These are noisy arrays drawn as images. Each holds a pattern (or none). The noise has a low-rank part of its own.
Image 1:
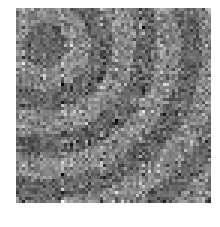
rings round one point
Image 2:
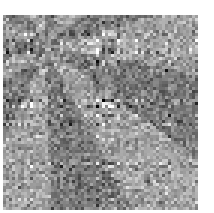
spokes from one point
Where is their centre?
top left
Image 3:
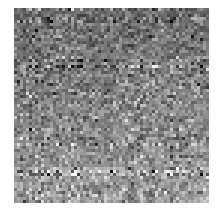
a smooth slope
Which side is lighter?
bottom
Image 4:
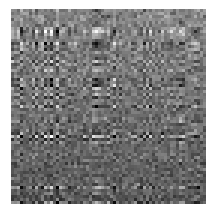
a smooth slope
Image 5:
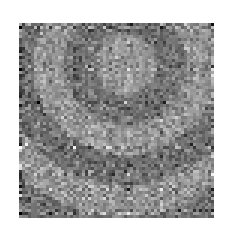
rings round one point
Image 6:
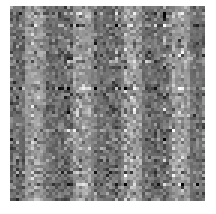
vertical stripes
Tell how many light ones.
4
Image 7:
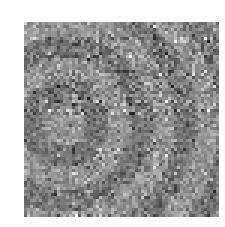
rings round one point
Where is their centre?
middle left
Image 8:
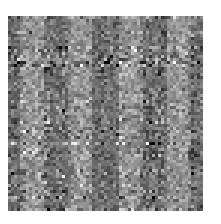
vertical stripes
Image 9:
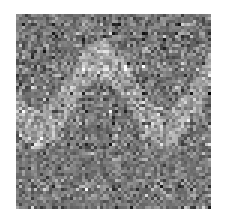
a wavy band
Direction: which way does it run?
left to right
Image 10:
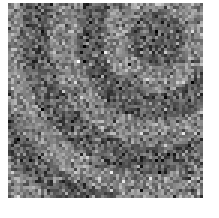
rings round one point
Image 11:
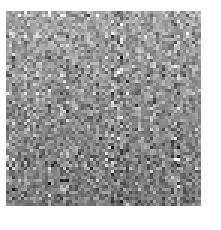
a smooth slope
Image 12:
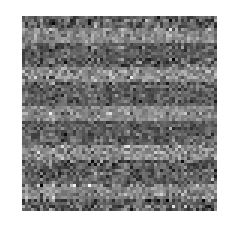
horizontal stripes
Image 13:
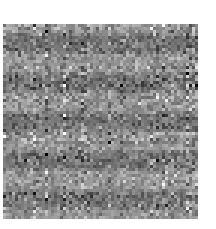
horizontal stripes
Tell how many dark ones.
5
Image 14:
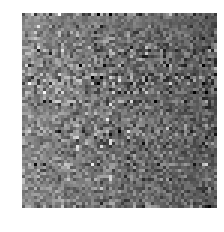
a smooth slope
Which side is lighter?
left
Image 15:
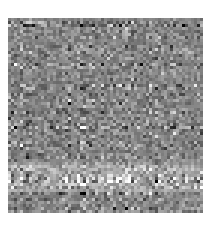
one horizontal stripe
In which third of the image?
bottom
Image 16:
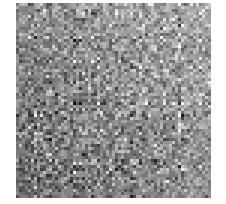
a smooth slope
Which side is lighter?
top right
